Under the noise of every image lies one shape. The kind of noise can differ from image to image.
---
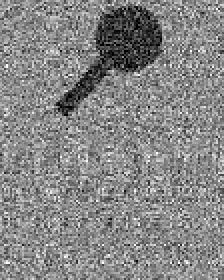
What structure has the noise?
low rank plus noise
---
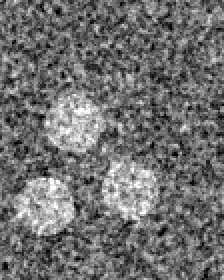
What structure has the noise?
blotchy
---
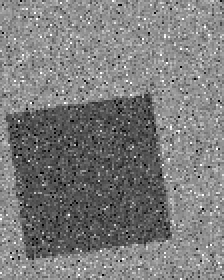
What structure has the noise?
heavy tails
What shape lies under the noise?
square
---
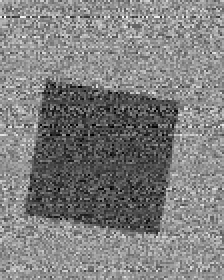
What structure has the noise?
rows of uneven size
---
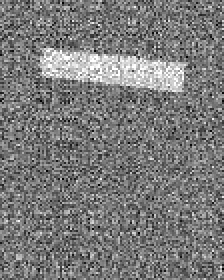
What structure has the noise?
low rank plus noise
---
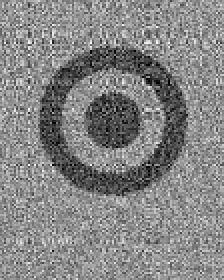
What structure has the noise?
low rank plus noise
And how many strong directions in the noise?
one
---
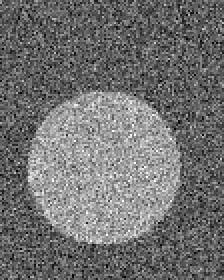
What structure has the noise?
independent entries
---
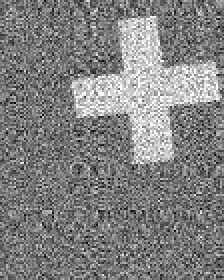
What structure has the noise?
low rank plus noise
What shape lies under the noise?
cross
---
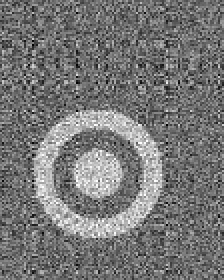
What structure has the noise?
low rank plus noise
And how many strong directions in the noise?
one
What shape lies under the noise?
bullseye
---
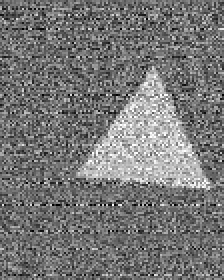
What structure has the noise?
rows of uneven size
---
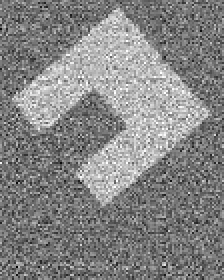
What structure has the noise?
low rank plus noise
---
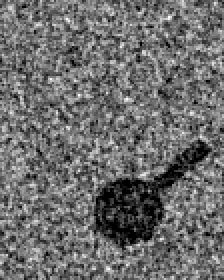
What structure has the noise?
blotchy
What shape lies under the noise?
lollipop
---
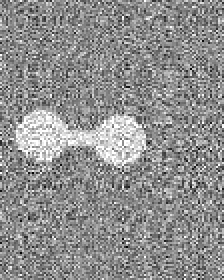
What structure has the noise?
low rank plus noise
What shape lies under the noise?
dumbbell
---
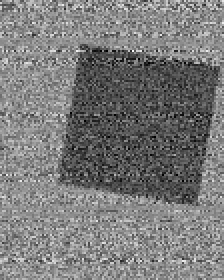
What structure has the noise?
rows of uneven size
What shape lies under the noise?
square
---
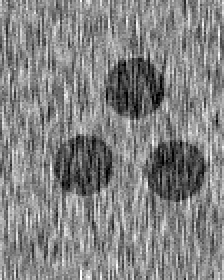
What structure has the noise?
streaked along the columns
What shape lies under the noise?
three dots
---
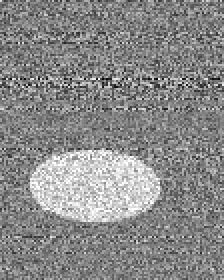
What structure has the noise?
rows of uneven size
